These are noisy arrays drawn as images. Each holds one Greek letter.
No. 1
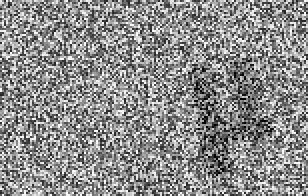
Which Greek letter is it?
mu
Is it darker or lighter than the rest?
darker
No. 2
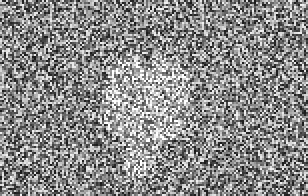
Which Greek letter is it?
phi
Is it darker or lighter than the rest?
lighter
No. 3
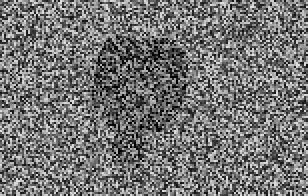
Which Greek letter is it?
phi
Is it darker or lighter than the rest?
darker
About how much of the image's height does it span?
two thirds
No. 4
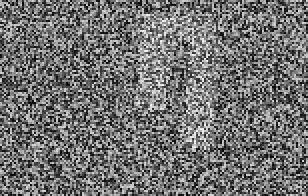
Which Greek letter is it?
eta
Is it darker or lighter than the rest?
lighter
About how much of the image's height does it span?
two thirds
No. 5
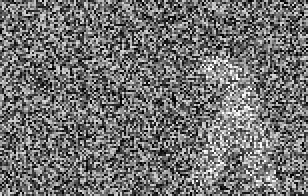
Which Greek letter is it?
lambda
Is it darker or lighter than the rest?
lighter
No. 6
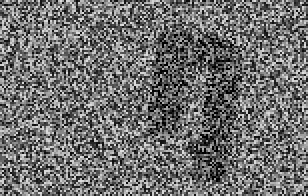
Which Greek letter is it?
eta
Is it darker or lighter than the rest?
darker
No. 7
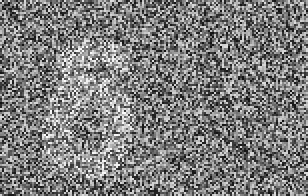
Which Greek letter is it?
delta
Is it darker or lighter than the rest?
lighter
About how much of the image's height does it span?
two thirds
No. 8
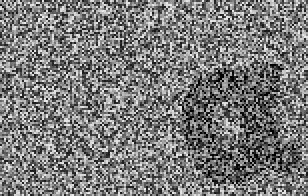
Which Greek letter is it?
alpha
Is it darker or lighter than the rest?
darker
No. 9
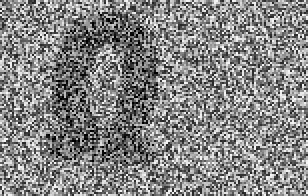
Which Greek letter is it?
omega
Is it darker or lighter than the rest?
darker
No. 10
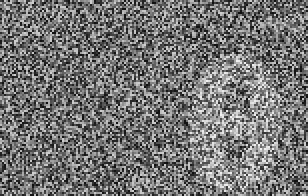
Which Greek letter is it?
theta
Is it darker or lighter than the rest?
lighter
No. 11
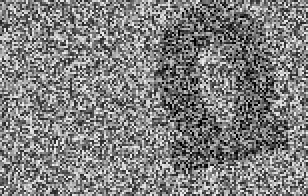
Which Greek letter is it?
omega
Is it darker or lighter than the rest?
darker
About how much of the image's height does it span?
nearly all
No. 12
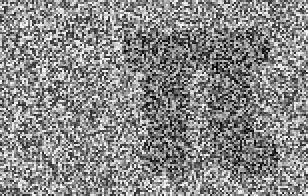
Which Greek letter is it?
pi
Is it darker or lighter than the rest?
darker
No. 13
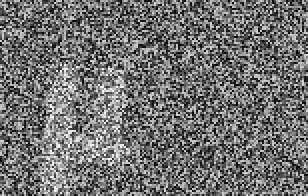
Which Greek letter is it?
mu
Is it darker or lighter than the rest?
lighter
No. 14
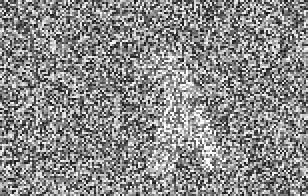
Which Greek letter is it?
lambda
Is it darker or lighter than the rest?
lighter
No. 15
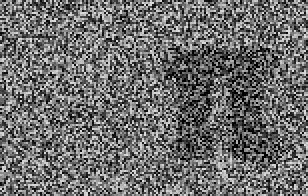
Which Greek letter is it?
pi
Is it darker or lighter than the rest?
darker
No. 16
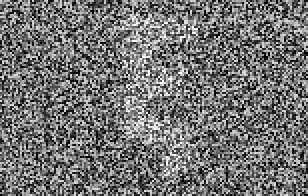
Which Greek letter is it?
xi
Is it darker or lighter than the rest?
lighter
